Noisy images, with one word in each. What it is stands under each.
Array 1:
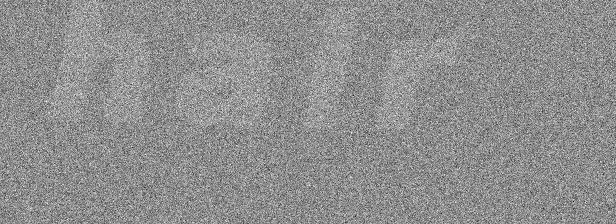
hair
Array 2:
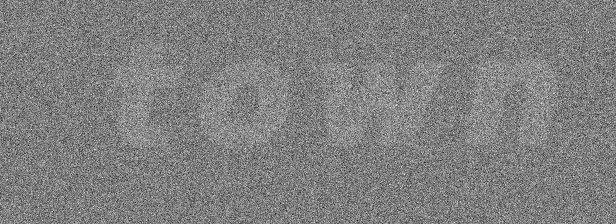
town
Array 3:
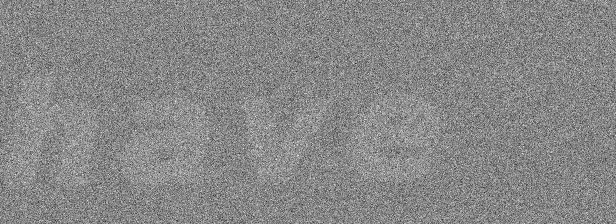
have
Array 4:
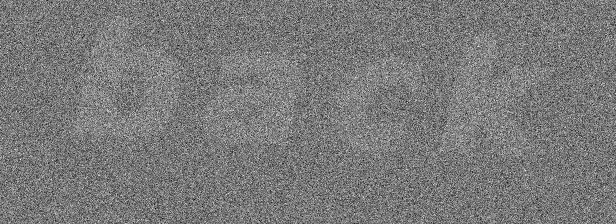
back
